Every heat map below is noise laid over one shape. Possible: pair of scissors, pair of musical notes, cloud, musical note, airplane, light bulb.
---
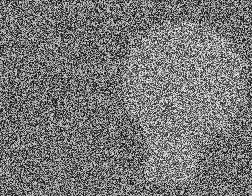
light bulb
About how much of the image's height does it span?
nearly all
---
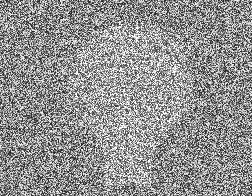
light bulb
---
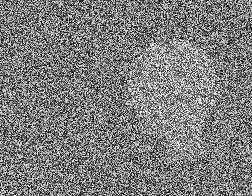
light bulb
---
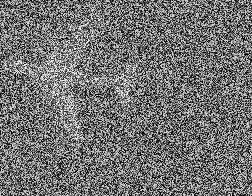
airplane
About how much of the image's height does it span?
two thirds
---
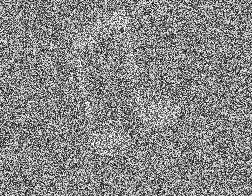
pair of musical notes
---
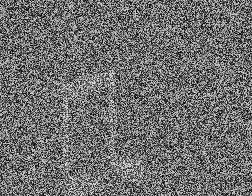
pair of musical notes
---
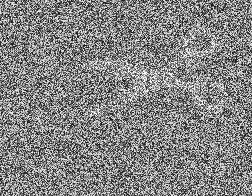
pair of scissors
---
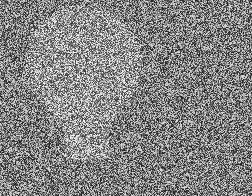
light bulb
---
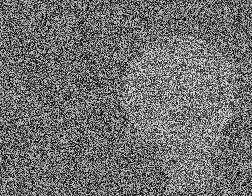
light bulb
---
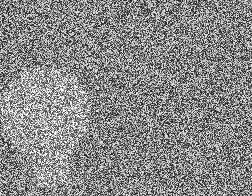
light bulb
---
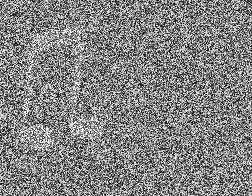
pair of musical notes
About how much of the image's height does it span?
two thirds
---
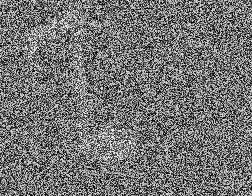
musical note
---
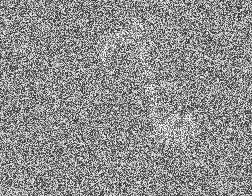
musical note
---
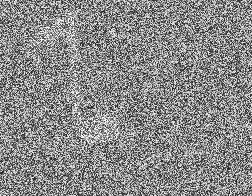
musical note
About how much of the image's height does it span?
two thirds
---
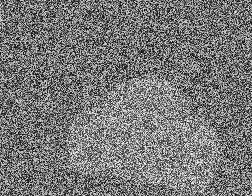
cloud
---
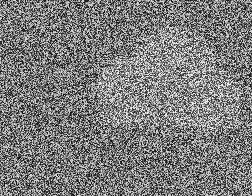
cloud
